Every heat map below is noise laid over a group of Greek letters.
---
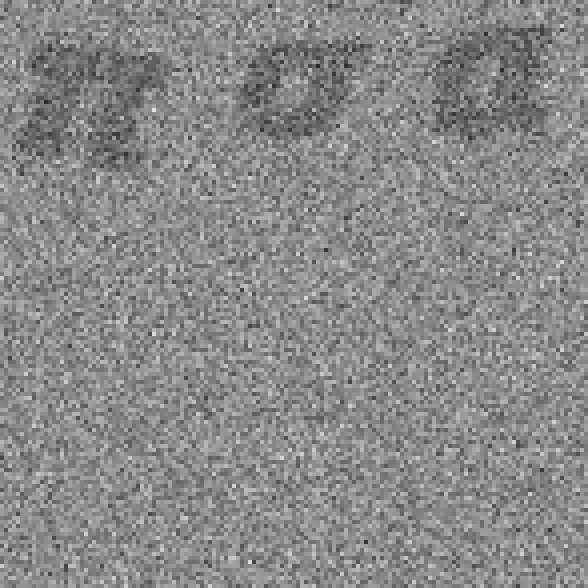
top left: pi; top middle: sigma; top right: alpha
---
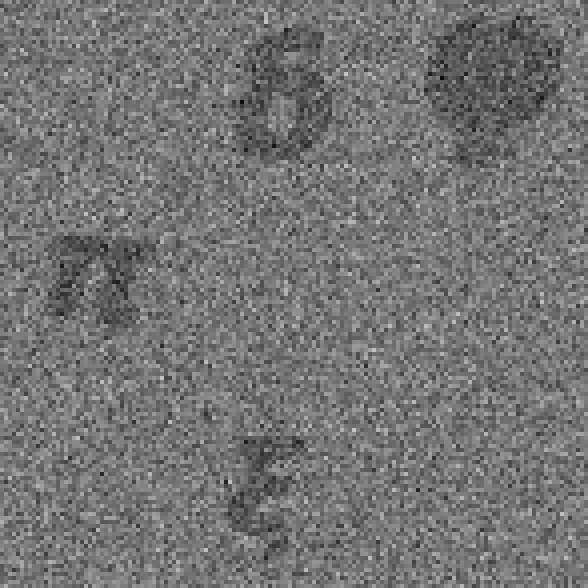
top middle: delta; top right: phi; middle left: pi; bottom middle: xi
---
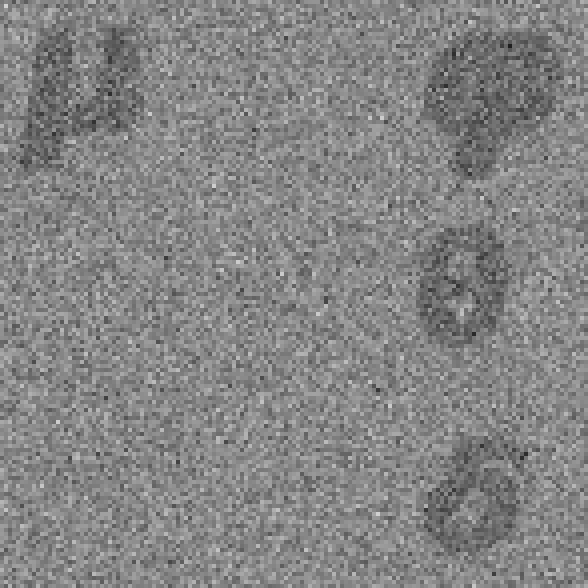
top left: mu; top right: phi; middle right: theta; bottom right: delta
